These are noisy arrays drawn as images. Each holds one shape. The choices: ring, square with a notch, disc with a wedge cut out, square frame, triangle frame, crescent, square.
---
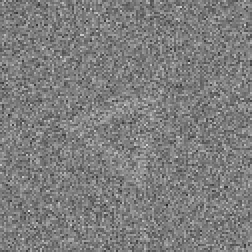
light triangle frame, centre
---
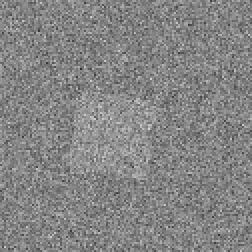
light square, centre
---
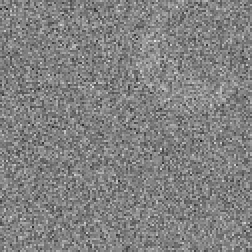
light crescent, top right
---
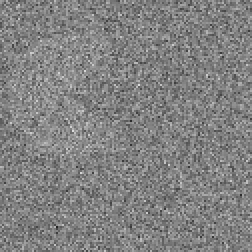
light disc with a wedge cut out
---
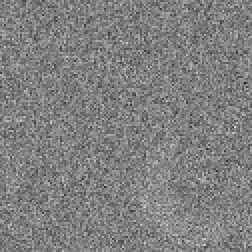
light crescent, bottom right
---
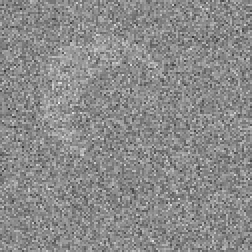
light crescent
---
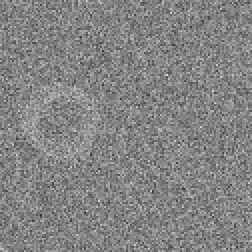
light ring, middle left
